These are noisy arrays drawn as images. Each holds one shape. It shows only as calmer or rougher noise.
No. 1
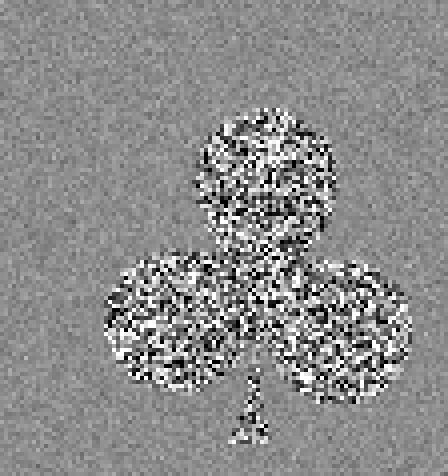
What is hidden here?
rough club
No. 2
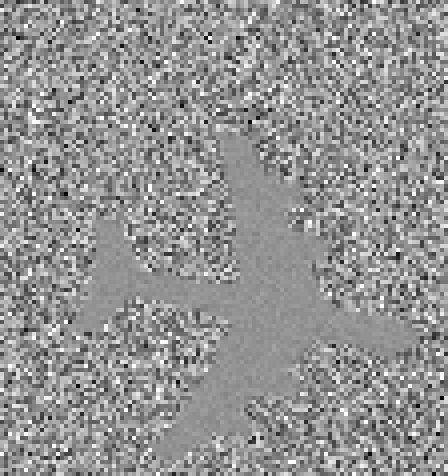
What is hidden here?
calm airplane
